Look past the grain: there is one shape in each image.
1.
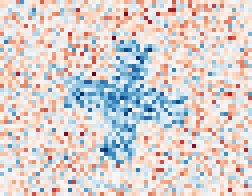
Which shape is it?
cross
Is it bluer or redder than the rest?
bluer
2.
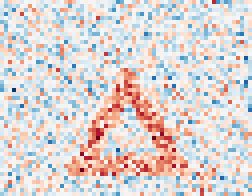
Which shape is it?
triangle frame
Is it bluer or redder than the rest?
redder
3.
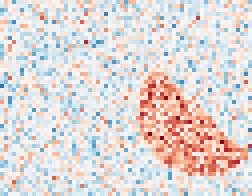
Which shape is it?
half disc
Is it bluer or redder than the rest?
redder
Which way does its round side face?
down and left
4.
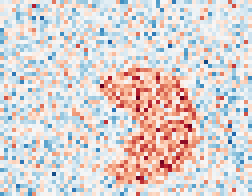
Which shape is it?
disc with a wedge cut out
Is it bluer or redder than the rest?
redder
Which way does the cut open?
left
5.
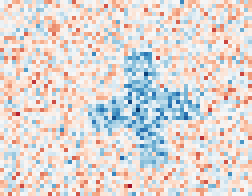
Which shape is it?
cross
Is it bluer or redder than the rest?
bluer
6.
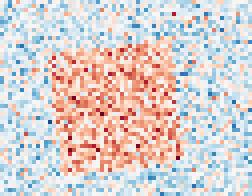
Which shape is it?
square
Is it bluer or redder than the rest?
redder
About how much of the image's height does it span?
two thirds
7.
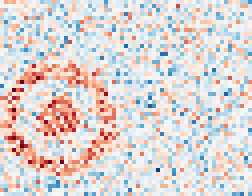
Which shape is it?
bullseye
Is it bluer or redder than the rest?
redder
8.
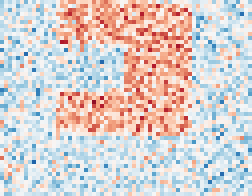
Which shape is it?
square with a notch
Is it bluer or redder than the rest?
redder
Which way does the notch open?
left
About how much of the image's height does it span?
two thirds
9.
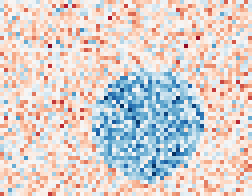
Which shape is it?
disc
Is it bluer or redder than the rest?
bluer
